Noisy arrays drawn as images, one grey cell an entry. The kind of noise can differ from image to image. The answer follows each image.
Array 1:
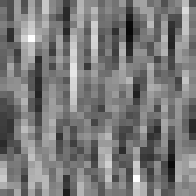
streaked along the columns
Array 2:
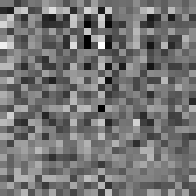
low rank plus noise
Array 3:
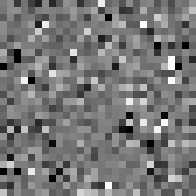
heavy tails
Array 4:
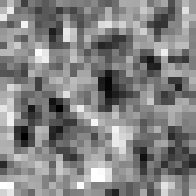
blotchy
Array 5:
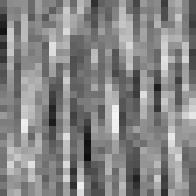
streaked along the columns
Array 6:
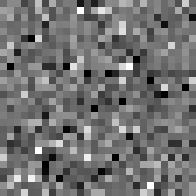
heavy tails
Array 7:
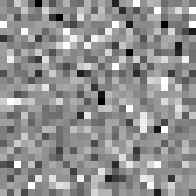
heavy tails
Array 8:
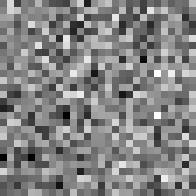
independent entries
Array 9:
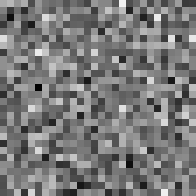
independent entries
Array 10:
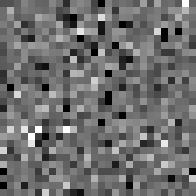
heavy tails
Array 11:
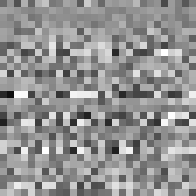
rows of uneven size
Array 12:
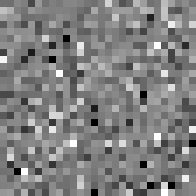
heavy tails
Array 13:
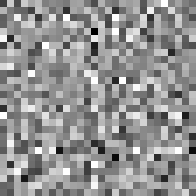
low rank plus noise
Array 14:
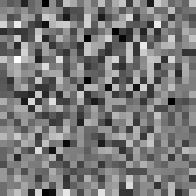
low rank plus noise
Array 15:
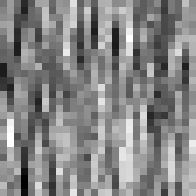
streaked along the columns
